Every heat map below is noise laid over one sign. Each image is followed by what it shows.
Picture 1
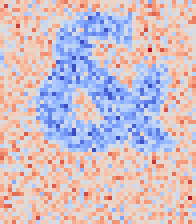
ampersand
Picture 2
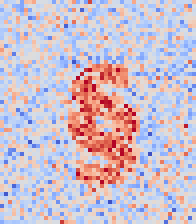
section sign
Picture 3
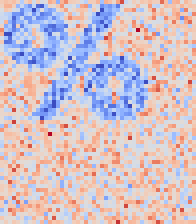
percent sign
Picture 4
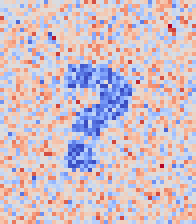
question mark
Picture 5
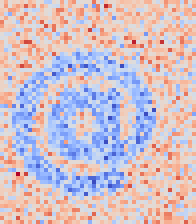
at sign
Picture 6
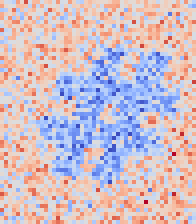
hash sign
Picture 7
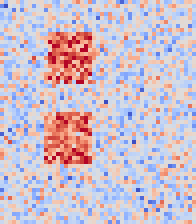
colon
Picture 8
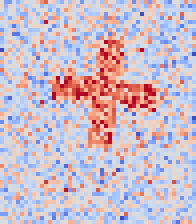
plus sign
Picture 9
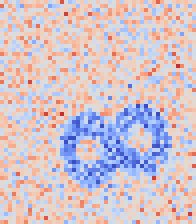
infinity sign
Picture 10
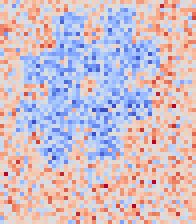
hash sign
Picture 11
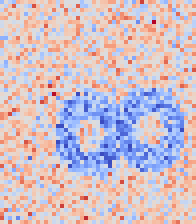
infinity sign
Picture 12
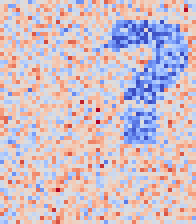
question mark
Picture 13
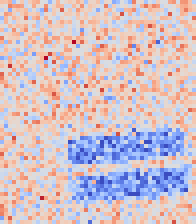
equals sign
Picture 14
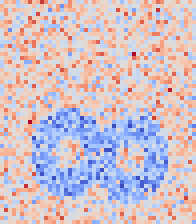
infinity sign
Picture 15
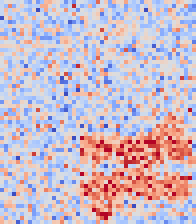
not-equal sign
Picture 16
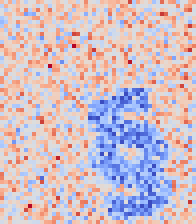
section sign
